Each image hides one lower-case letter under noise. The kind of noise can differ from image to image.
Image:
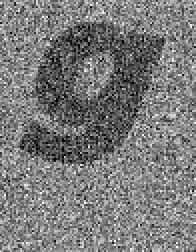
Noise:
low rank plus noise
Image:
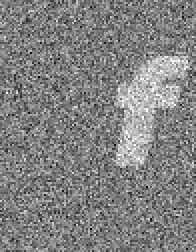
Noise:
independent entries
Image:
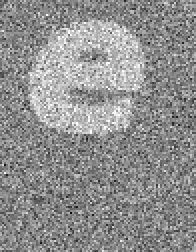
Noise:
independent entries
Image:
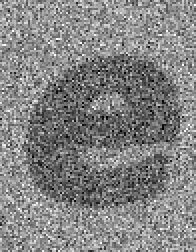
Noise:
independent entries
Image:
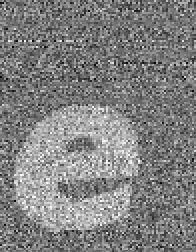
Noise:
rows of uneven size
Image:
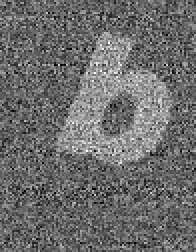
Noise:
rows of uneven size
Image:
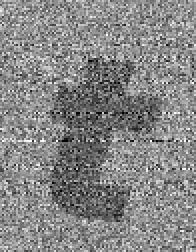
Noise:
rows of uneven size
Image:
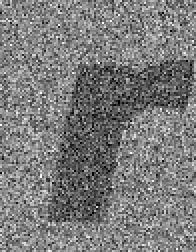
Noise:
independent entries
